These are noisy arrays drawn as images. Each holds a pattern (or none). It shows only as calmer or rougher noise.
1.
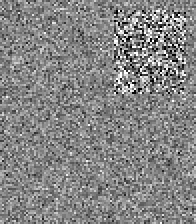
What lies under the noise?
one block
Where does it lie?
top right
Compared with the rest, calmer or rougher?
rougher
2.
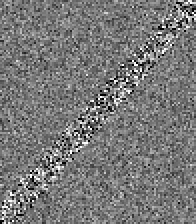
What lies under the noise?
a diagonal band
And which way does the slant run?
bottom left to top right
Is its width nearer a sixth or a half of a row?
a sixth
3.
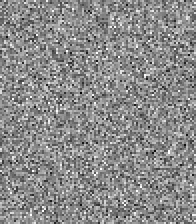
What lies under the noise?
only noise
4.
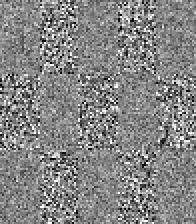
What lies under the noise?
a checkerboard
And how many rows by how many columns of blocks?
3 by 5
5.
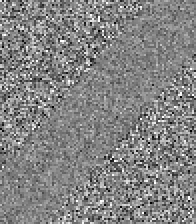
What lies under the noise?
a diagonal band
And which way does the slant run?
bottom left to top right
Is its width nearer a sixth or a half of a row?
a half
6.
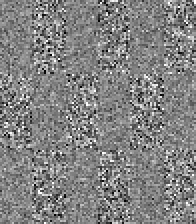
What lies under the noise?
a checkerboard
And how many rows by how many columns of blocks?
3 by 6
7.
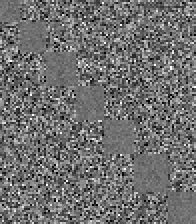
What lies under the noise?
blocks along the diagonal
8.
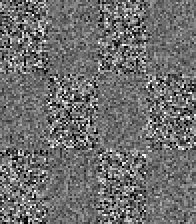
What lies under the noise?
a checkerboard
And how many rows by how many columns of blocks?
3 by 4
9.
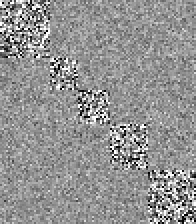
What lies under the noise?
blocks along the diagonal
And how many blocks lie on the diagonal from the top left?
5
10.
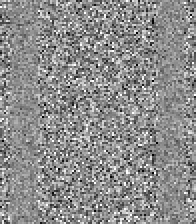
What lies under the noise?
bands of columns
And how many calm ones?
2
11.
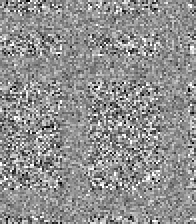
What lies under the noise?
bands of rows crossing bands of columns
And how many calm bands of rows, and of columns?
3 and 2
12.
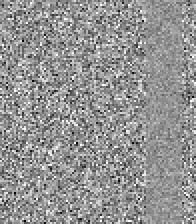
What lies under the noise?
one band of columns
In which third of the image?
right
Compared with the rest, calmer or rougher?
calmer
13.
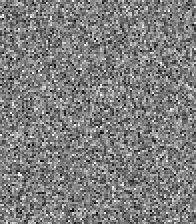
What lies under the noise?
only noise
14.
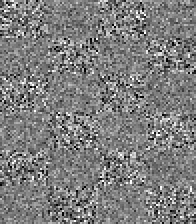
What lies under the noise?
a checkerboard
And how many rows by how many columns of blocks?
6 by 4
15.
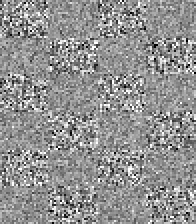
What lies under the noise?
a checkerboard
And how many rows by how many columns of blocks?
6 by 4
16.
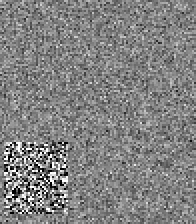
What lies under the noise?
one block
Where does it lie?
bottom left
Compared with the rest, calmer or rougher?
rougher
